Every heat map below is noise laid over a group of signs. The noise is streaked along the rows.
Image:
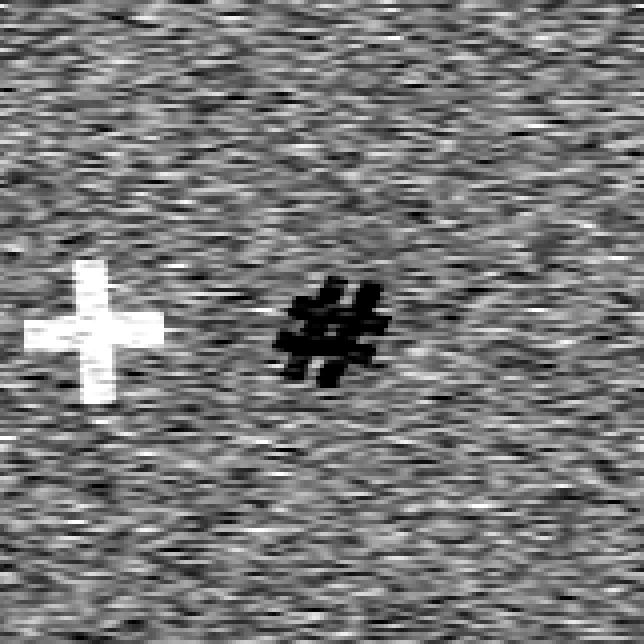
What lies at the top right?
nothing
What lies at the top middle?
nothing
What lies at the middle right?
nothing
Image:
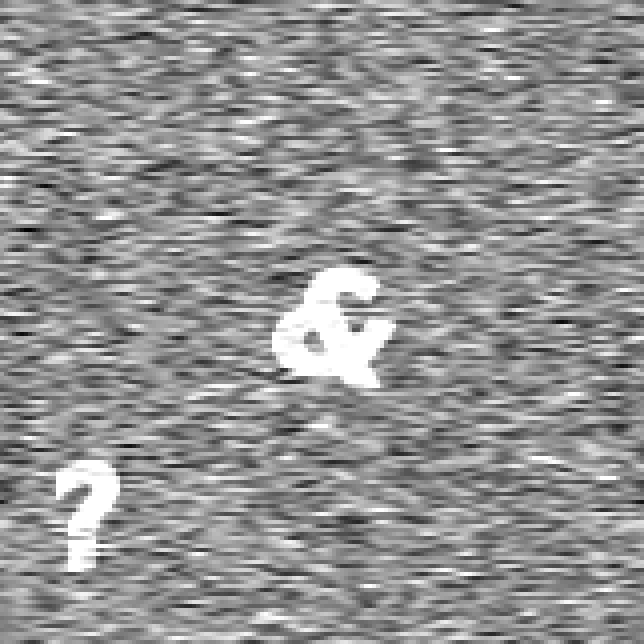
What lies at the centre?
ampersand
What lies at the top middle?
nothing
